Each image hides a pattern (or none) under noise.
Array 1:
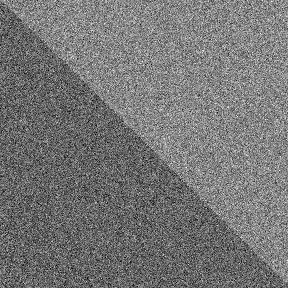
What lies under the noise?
a sharp edge
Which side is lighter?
top right
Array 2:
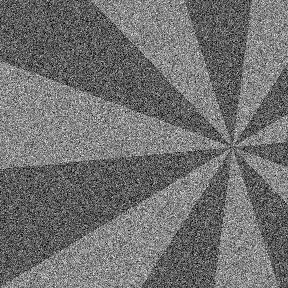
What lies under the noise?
spokes from one point
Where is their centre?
middle right
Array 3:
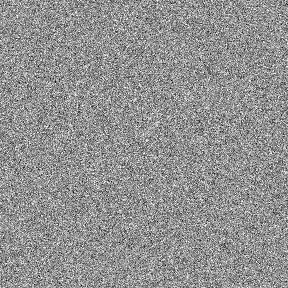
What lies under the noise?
only noise
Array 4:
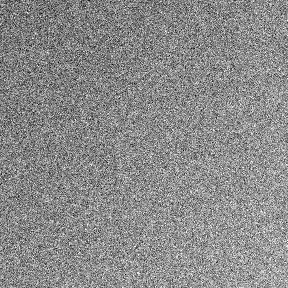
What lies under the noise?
a smooth slope
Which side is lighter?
bottom right
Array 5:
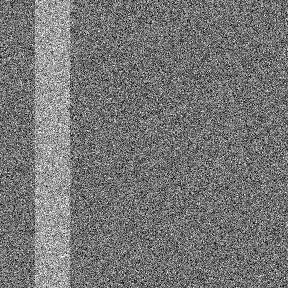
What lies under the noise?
one vertical stripe
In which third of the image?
left
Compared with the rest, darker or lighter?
lighter
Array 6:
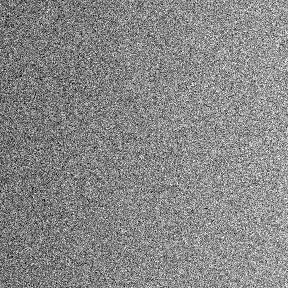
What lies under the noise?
a smooth slope
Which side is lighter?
right
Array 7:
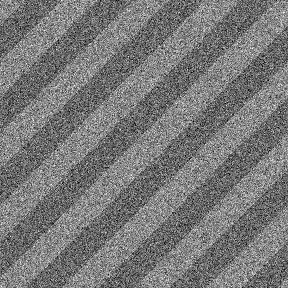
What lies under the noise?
diagonal stripes
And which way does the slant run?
bottom left to top right
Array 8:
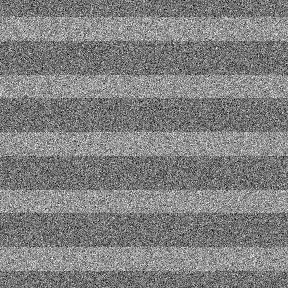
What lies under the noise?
horizontal stripes
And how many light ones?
5
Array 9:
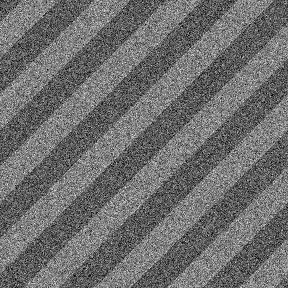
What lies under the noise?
diagonal stripes
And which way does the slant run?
bottom left to top right
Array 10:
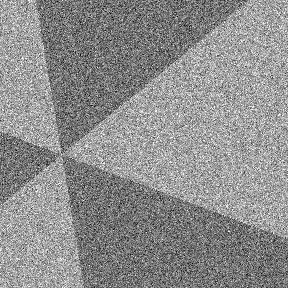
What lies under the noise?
spokes from one point
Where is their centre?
middle left
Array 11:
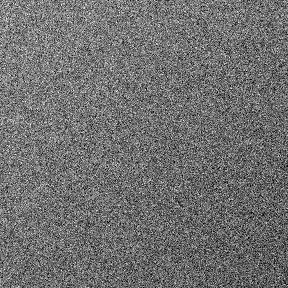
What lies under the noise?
a smooth slope
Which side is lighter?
top left
